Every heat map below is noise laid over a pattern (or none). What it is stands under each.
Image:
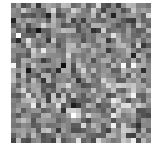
only noise
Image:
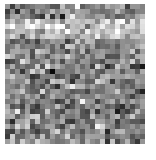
one band of rows
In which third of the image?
top
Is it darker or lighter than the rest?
lighter
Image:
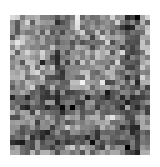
bands of rows crossing bands of columns
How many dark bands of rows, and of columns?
2 and 2
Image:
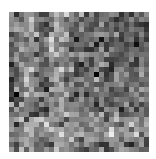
bands of rows crossing bands of columns
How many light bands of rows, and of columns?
1 and 2
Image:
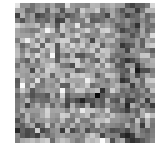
bands of rows crossing bands of columns
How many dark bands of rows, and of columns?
3 and 1
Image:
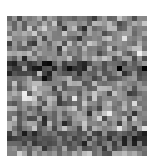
bands of rows
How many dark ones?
2
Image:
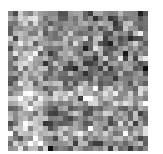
bands of rows crossing bands of columns
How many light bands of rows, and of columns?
2 and 1
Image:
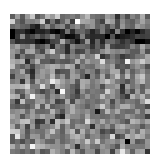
one band of rows
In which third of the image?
top
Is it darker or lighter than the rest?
darker
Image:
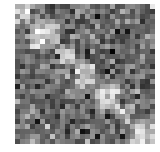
blocks along the diagonal
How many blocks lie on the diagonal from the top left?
7
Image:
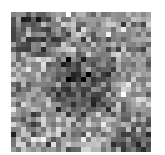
blocks along the diagonal
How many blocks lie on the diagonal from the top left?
3
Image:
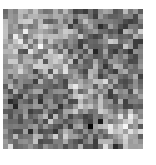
blocks along the diagonal
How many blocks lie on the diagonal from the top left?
3
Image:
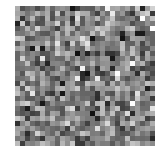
only noise
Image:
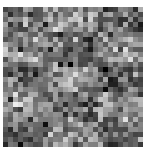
a checkerboard
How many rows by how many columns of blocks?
5 by 3
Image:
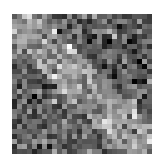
a diagonal band
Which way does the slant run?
top left to bottom right
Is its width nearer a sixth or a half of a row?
a half
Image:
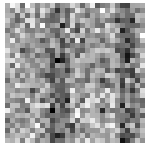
bands of columns
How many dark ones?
2
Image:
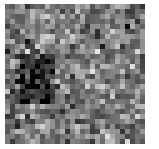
one block
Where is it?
middle left
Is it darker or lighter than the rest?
darker
